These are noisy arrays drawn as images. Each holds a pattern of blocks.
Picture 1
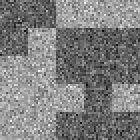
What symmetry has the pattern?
no symmetry
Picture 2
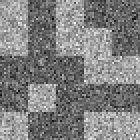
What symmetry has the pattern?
mirrored about the diagonal from the bottom left
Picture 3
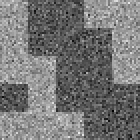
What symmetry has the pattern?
no symmetry
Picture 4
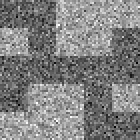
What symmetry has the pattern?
the same after a half turn
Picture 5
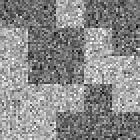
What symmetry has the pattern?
no symmetry
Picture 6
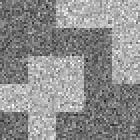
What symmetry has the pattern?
mirrored about the diagonal from the bottom left
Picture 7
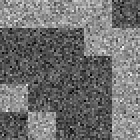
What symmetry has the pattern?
mirrored about the diagonal from the bottom left
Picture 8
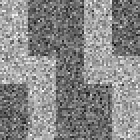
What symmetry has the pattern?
the same after a half turn
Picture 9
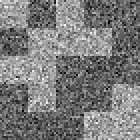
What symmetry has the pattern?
mirrored about the diagonal from the top left
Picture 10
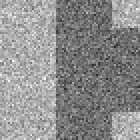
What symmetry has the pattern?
top and bottom mirror each other
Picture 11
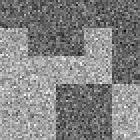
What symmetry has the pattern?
no symmetry
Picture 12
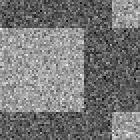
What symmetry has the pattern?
top and bottom mirror each other
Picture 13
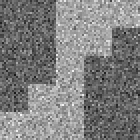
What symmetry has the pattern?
the same after a half turn
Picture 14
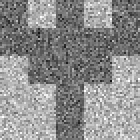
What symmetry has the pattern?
left and right mirror each other
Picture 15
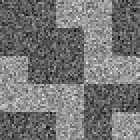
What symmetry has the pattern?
mirrored about the diagonal from the top left
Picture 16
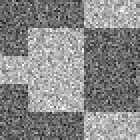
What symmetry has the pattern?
top and bottom mirror each other
